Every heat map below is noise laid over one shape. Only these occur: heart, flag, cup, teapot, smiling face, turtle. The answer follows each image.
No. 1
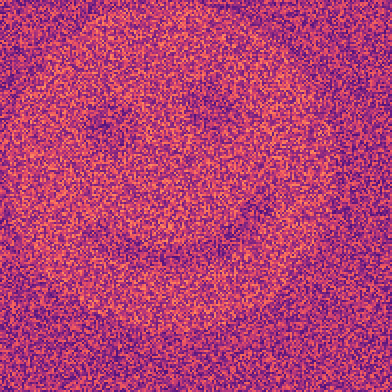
smiling face
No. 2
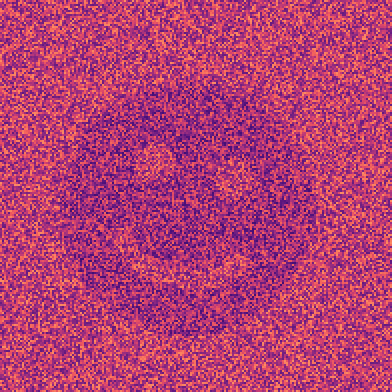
smiling face
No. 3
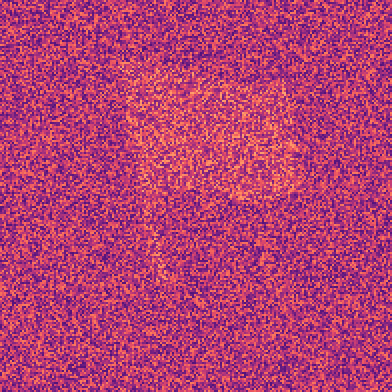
flag
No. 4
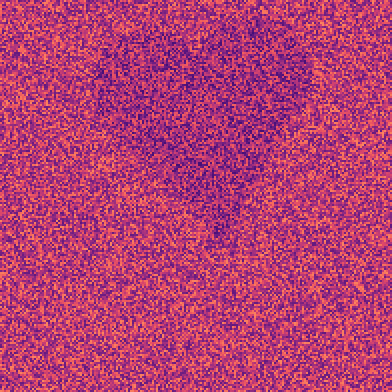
heart
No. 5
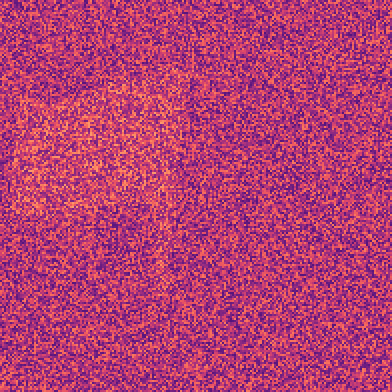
flag
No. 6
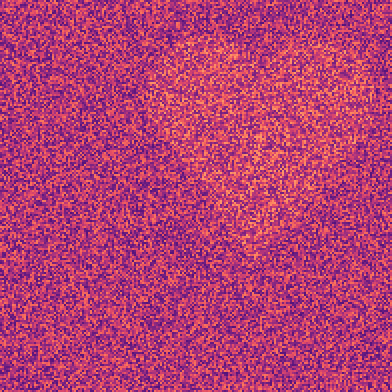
heart
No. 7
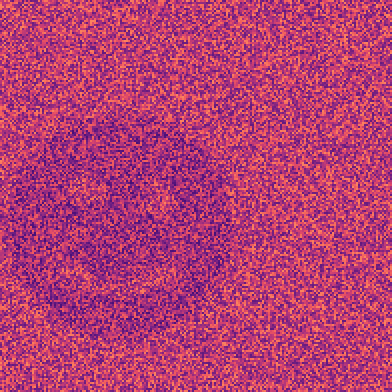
smiling face
